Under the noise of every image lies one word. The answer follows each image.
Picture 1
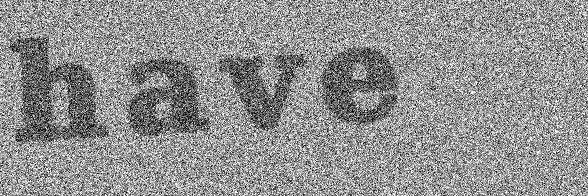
have
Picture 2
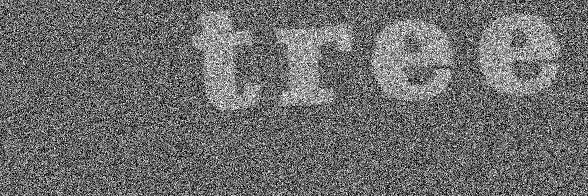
tree
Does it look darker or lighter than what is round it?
lighter
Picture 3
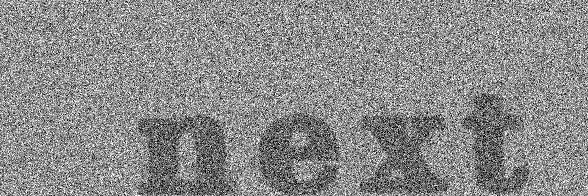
next
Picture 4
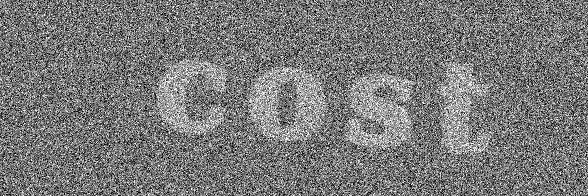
cost
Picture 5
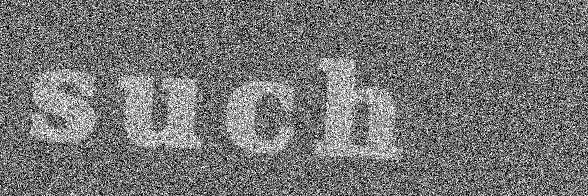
such
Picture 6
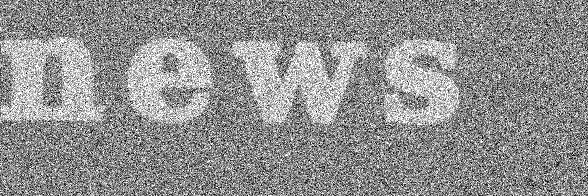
news
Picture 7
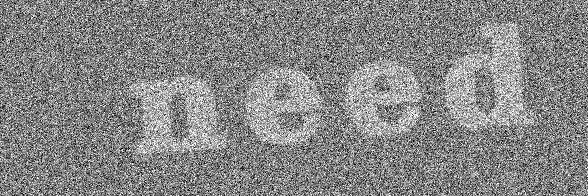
need
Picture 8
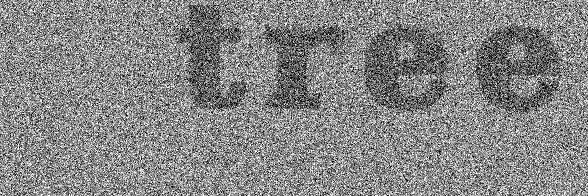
tree
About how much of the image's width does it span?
two thirds
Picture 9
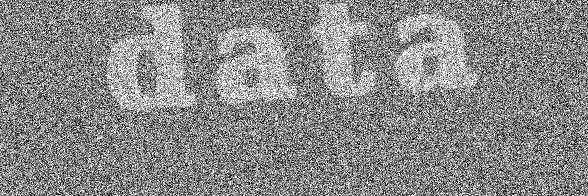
data
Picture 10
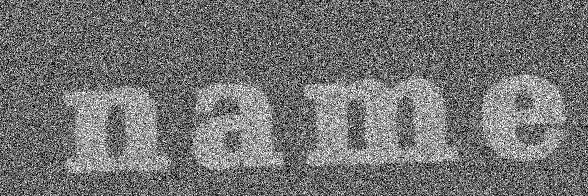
name
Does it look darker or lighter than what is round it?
lighter
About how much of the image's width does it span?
nearly all
